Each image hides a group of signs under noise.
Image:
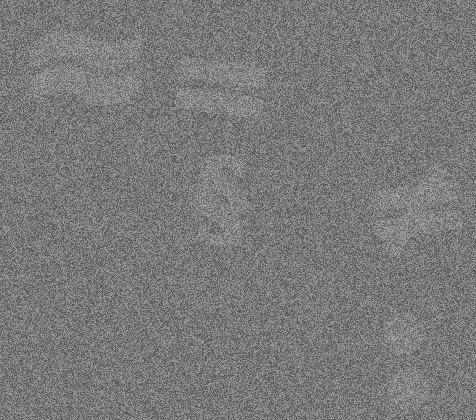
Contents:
top left: approximately sign; top middle: equals sign; centre: section sign; middle right: not-equal sign; bottom right: colon
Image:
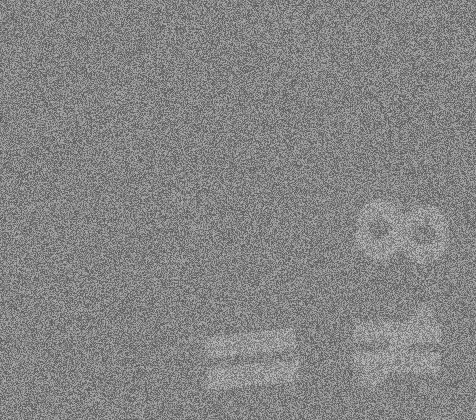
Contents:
middle right: infinity sign; bottom middle: equals sign; bottom right: not-equal sign
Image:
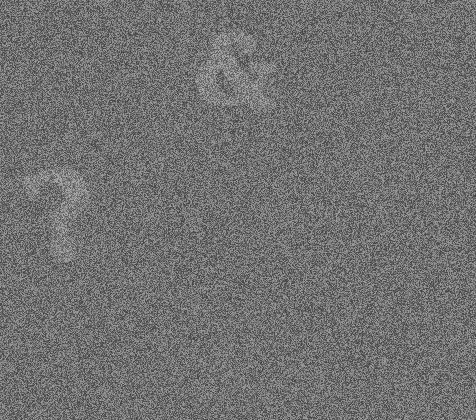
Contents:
top middle: ampersand; middle left: question mark
